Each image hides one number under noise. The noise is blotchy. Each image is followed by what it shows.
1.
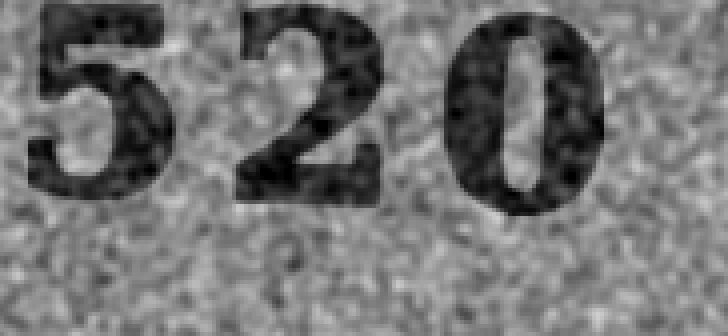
520
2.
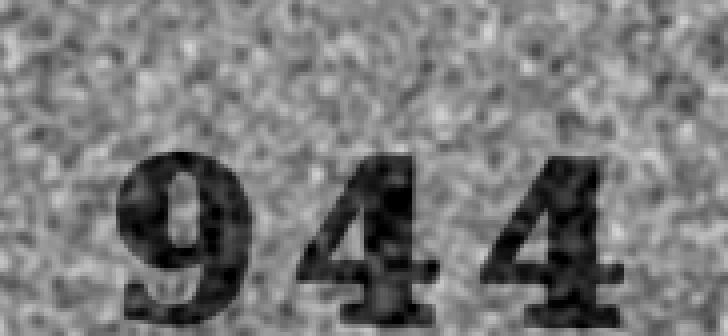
944
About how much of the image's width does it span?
two thirds
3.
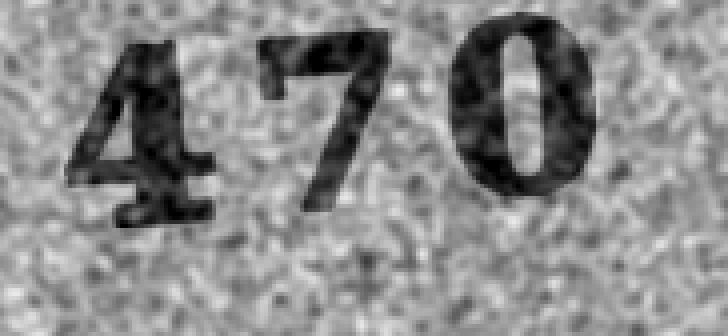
470
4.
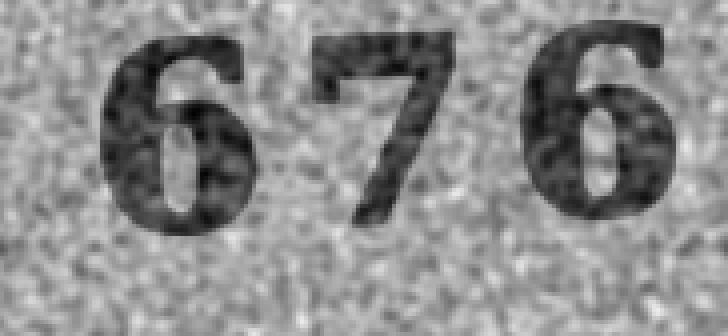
676
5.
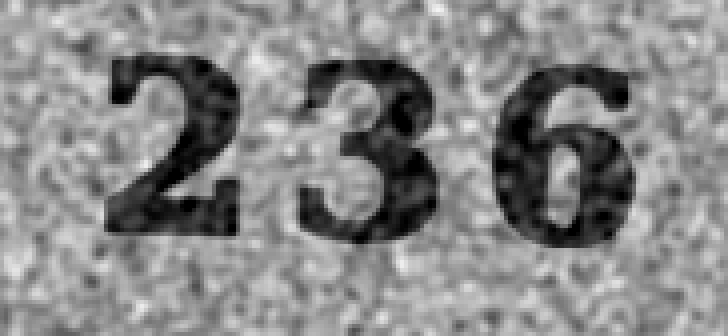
236
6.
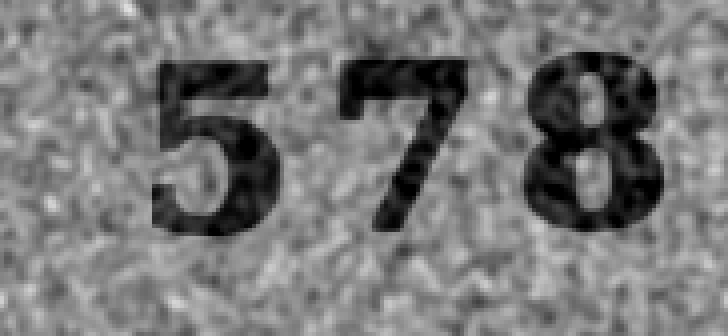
578
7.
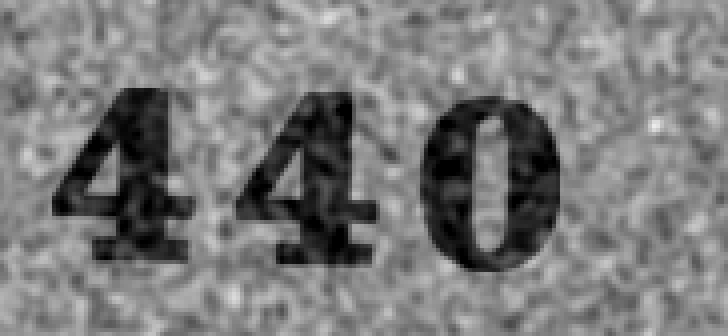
440
